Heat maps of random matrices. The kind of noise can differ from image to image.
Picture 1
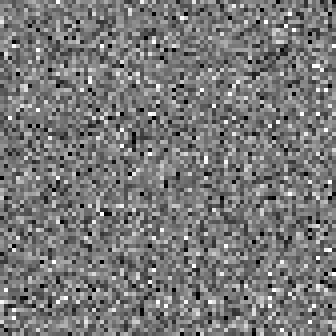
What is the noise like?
heavy tails
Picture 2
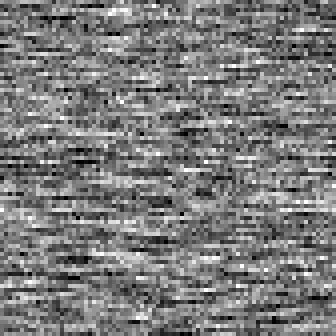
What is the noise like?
streaked along the rows
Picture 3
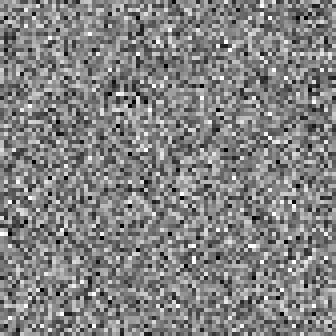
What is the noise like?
independent entries
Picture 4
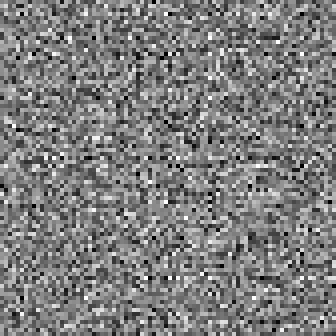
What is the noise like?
low rank plus noise
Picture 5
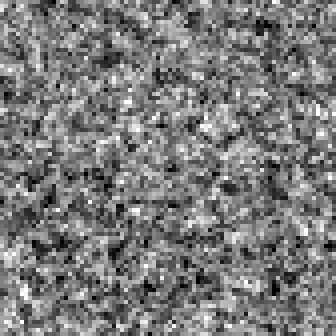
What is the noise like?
blotchy
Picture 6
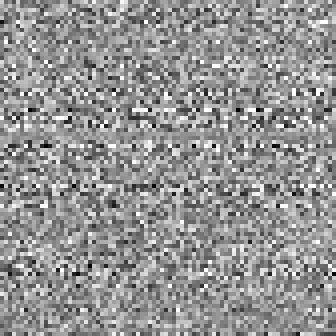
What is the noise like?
rows of uneven size
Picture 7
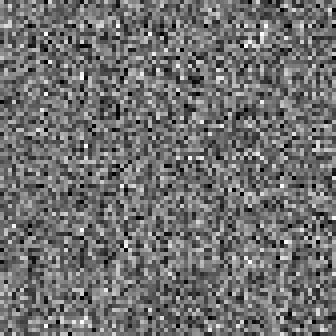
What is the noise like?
low rank plus noise
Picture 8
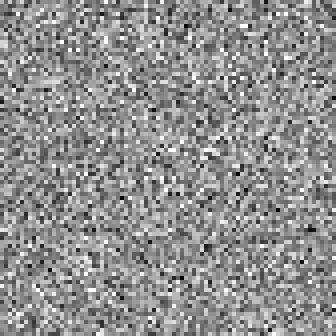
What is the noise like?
independent entries
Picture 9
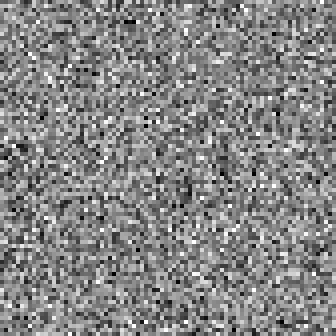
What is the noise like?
independent entries
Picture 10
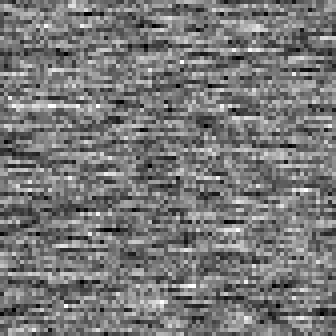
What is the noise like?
streaked along the rows
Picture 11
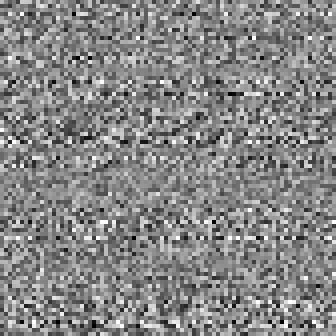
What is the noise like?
rows of uneven size
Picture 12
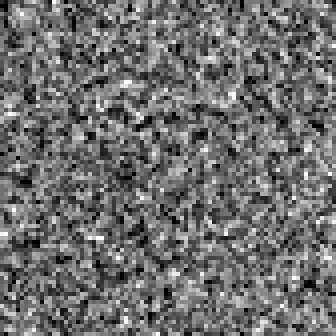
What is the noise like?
blotchy
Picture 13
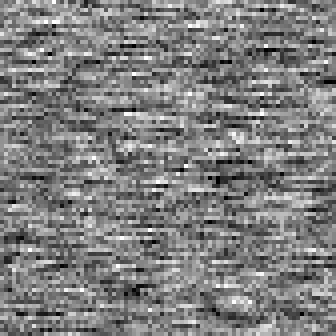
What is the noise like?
streaked along the rows
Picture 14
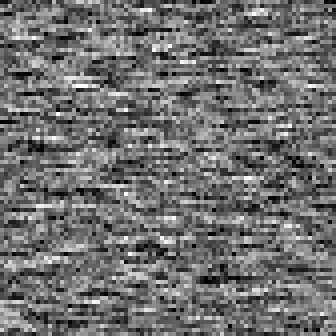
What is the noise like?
streaked along the rows
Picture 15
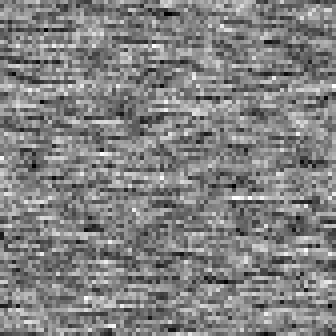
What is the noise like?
streaked along the rows
